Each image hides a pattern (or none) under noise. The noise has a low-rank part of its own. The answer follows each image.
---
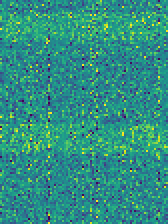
bands of rows
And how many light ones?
2
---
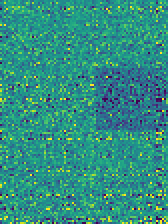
one block
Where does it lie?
middle right
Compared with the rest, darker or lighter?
darker
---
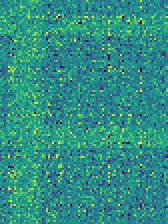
bands of rows crossing bands of columns
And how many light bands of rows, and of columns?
2 and 1
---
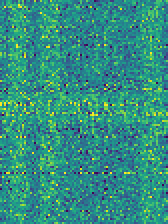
bands of rows crossing bands of columns
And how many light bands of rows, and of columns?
1 and 3
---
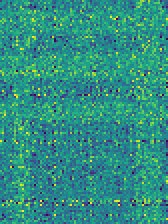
bands of rows crossing bands of columns
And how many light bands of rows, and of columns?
3 and 2
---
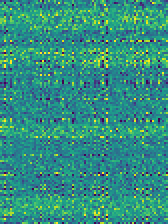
bands of rows
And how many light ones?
4
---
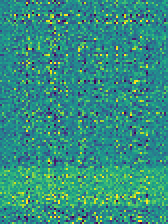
one band of rows
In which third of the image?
bottom
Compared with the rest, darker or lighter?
lighter
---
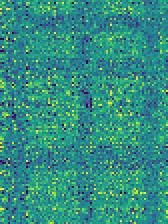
bands of rows crossing bands of columns
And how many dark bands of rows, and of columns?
3 and 3
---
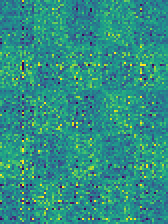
a checkerboard
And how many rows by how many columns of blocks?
5 by 5
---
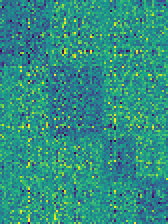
blocks along the diagonal
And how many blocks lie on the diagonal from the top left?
4
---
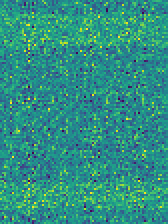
bands of rows
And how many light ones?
2
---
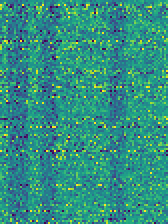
bands of columns
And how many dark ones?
3
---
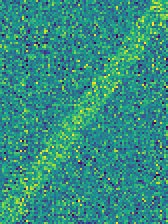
a diagonal band
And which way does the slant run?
bottom left to top right
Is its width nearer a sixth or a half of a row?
a sixth
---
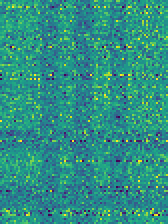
bands of rows crossing bands of columns
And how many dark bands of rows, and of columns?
2 and 3
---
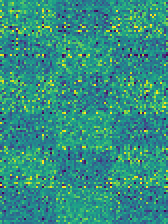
a checkerboard
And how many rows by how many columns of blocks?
6 by 3
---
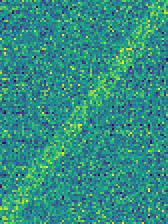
a diagonal band
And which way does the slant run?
bottom left to top right
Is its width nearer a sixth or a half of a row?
a sixth
